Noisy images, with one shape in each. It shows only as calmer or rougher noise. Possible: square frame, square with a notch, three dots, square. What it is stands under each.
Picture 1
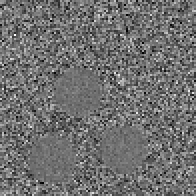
calm three dots
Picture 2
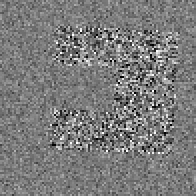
rough square with a notch
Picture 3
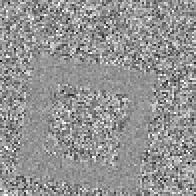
calm square frame
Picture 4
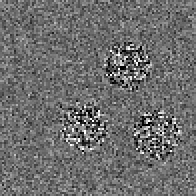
rough three dots
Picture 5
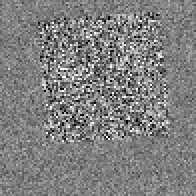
rough square
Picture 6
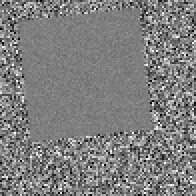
calm square
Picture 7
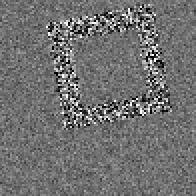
rough square frame
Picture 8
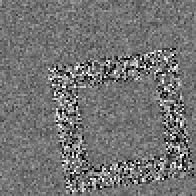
rough square frame
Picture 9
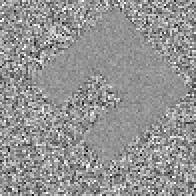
calm square with a notch
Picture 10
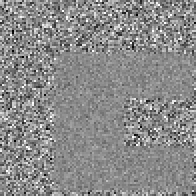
calm square with a notch
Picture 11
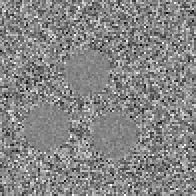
calm three dots
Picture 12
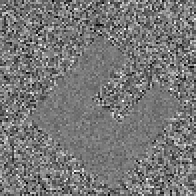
calm square with a notch
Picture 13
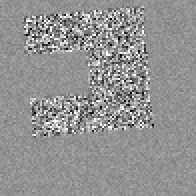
rough square with a notch
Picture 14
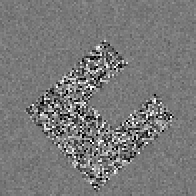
rough square with a notch
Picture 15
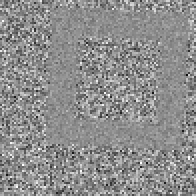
calm square frame
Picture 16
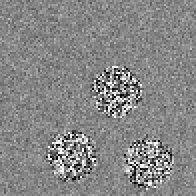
rough three dots
